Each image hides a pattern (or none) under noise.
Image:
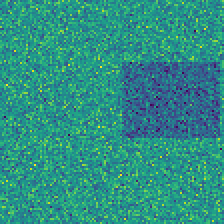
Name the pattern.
one block
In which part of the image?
middle right
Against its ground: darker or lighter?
darker
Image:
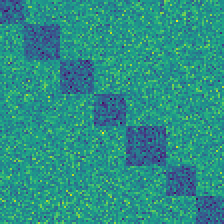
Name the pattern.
blocks along the diagonal
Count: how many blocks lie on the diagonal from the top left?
7
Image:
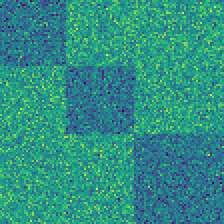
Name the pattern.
blocks along the diagonal
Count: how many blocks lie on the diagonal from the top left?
3
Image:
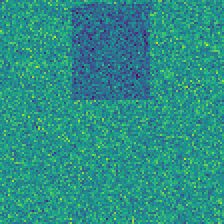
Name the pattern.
one block
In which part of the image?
top middle
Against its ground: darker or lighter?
darker
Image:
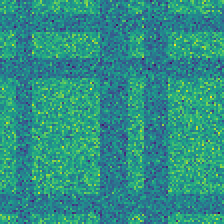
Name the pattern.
bands of rows crossing bands of columns
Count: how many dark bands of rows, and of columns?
3 and 3
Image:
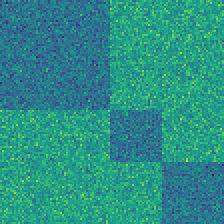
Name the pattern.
blocks along the diagonal
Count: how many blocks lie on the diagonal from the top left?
3
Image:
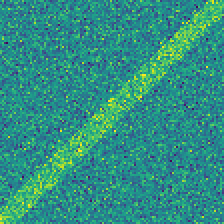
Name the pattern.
a diagonal band
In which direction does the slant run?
bottom left to top right
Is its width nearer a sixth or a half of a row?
a sixth
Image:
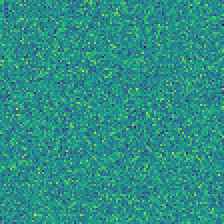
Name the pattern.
only noise
